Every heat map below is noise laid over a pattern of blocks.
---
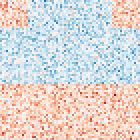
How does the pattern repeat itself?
left and right mirror each other
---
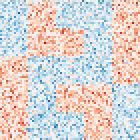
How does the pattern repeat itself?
the same after a half turn
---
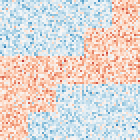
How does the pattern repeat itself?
the same after a half turn
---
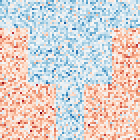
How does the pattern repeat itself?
left and right mirror each other
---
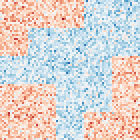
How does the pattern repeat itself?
mirrored about the diagonal from the bottom left
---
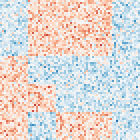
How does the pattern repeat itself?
no symmetry
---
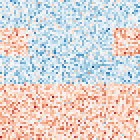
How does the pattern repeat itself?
left and right mirror each other
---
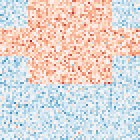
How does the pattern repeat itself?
left and right mirror each other
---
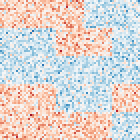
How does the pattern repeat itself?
no symmetry
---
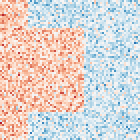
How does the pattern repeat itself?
top and bottom mirror each other
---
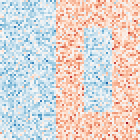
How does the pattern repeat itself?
top and bottom mirror each other
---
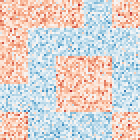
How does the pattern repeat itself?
mirrored about the diagonal from the top left
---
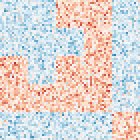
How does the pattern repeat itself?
mirrored about the diagonal from the top left
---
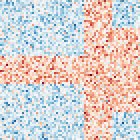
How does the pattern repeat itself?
top and bottom mirror each other
